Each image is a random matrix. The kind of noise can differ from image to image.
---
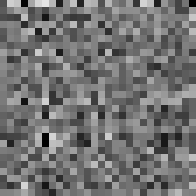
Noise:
low rank plus noise
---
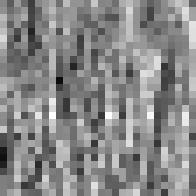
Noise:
streaked along the columns
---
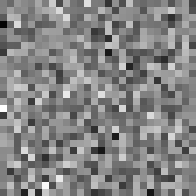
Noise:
independent entries
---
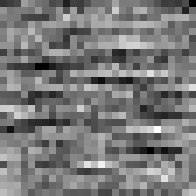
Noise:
streaked along the rows
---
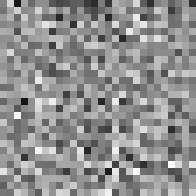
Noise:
low rank plus noise
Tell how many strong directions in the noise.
two
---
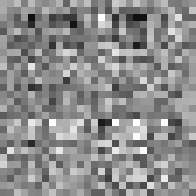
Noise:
low rank plus noise
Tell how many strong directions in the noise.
one
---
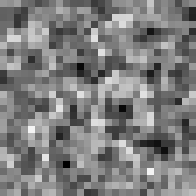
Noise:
blotchy
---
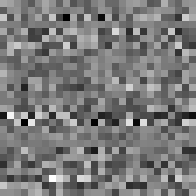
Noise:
rows of uneven size
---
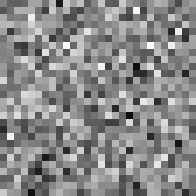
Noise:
independent entries
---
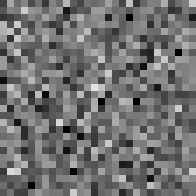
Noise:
independent entries
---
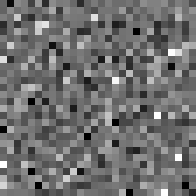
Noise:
heavy tails
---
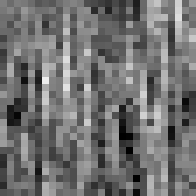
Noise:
streaked along the columns
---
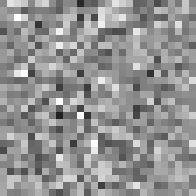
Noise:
low rank plus noise
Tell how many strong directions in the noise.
three or four
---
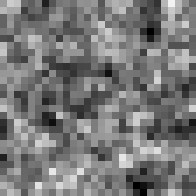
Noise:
blotchy
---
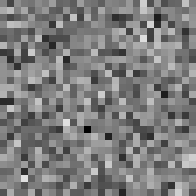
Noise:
independent entries
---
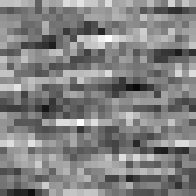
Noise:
streaked along the rows
